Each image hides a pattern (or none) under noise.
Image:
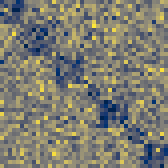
blocks along the diagonal
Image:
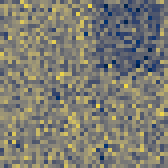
one block
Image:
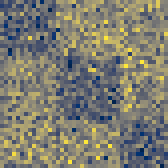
blocks along the diagonal
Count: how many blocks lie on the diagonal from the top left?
3
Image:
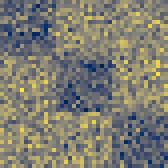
blocks along the diagonal
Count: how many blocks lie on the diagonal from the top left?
3
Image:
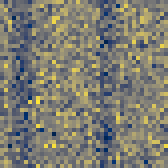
bands of columns
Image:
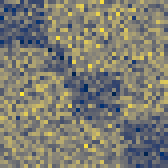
blocks along the diagonal
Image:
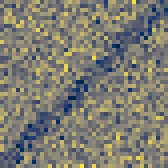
a diagonal band
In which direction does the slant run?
bottom left to top right
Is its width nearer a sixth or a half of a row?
a sixth
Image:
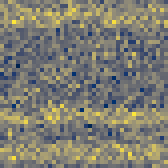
bands of rows
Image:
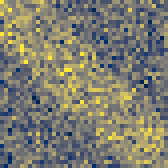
a diagonal band
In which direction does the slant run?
top left to bottom right
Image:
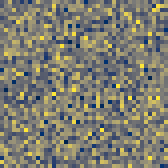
only noise
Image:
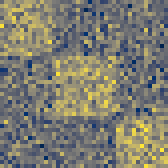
blocks along the diagonal
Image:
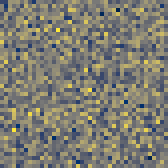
only noise
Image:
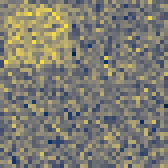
one block
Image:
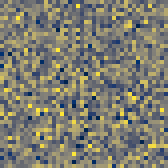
only noise
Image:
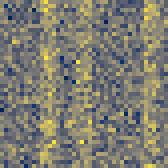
bands of columns
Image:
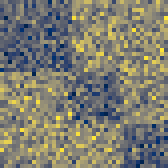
blocks along the diagonal
